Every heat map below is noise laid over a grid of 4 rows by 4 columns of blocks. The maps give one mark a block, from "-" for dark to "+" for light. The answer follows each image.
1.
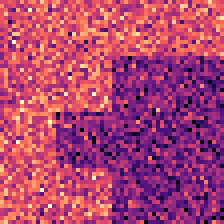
+ + + +
+ + - -
+ - - -
+ + - -
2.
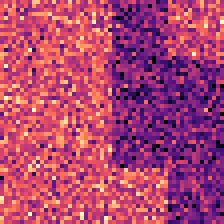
+ + - +
+ + - -
+ + - -
+ + + -
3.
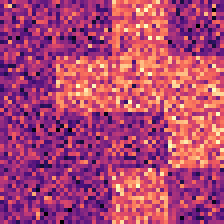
- - + -
- + + +
- - - +
- - + -
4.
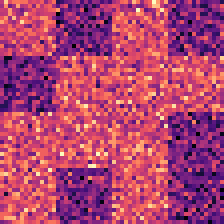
+ - + -
- + + +
+ + + -
+ - + -
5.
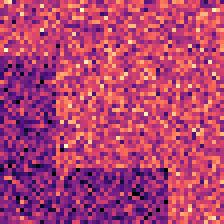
+ + + +
- + + +
- + + +
- - - +
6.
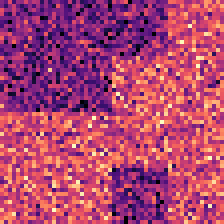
- - - +
- - + +
+ + + +
+ + - +
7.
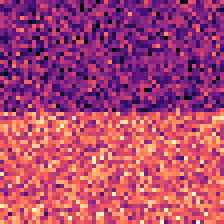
- - - -
- - - -
+ + + +
+ + + +
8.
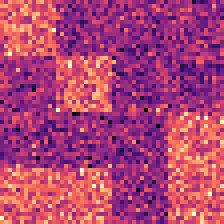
+ - - -
- + - -
- - - +
+ + - +
